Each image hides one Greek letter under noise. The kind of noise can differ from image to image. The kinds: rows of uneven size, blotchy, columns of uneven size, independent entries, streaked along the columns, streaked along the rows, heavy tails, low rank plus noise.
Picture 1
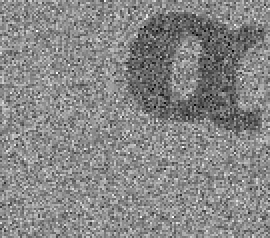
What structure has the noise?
independent entries
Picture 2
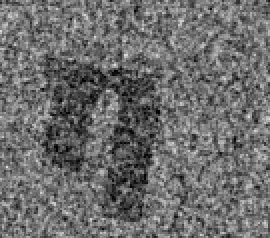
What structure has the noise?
blotchy
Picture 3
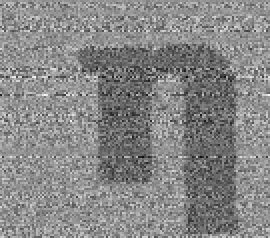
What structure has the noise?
rows of uneven size
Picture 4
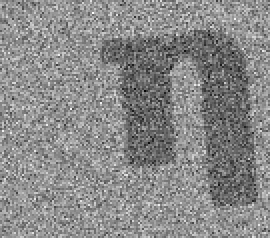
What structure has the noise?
independent entries
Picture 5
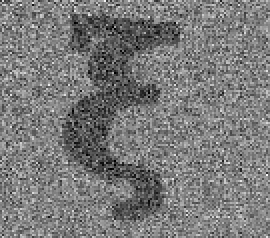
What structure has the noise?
low rank plus noise
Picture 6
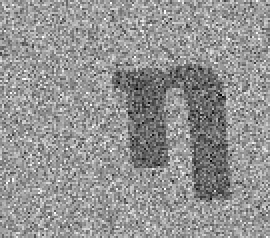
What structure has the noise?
independent entries
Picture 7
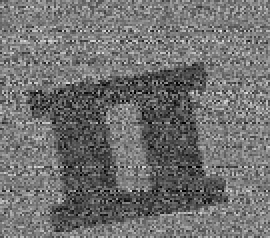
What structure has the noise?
rows of uneven size
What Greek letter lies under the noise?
pi
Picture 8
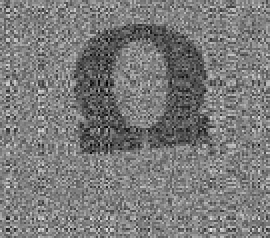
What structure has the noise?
low rank plus noise
